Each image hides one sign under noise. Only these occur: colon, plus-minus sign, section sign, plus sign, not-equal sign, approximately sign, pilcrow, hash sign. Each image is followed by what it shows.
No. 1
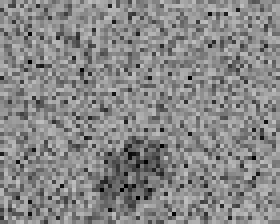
hash sign
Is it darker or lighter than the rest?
darker
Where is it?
bottom middle
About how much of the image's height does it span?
a third
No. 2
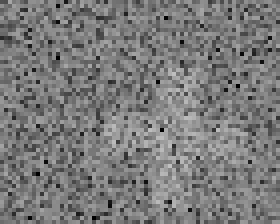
plus sign
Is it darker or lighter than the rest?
lighter
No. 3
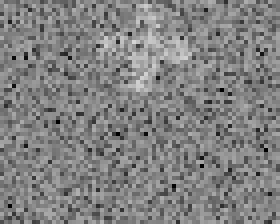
plus sign
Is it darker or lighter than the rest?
lighter
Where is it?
top middle
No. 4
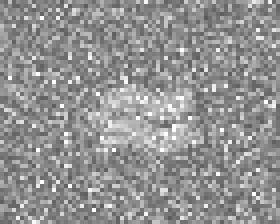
approximately sign
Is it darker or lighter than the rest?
lighter
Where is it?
centre
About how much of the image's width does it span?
a third
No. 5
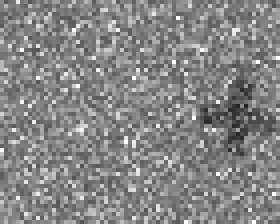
plus sign
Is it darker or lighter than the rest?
darker
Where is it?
middle right
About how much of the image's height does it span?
a third
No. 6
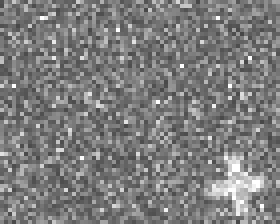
plus sign
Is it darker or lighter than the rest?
lighter
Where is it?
bottom right
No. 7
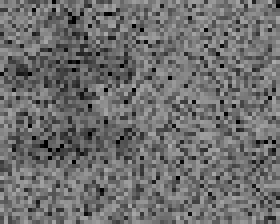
plus-minus sign
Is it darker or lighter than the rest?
darker
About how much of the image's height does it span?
two thirds
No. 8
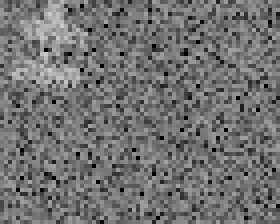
plus-minus sign
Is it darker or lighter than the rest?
lighter
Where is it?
top left
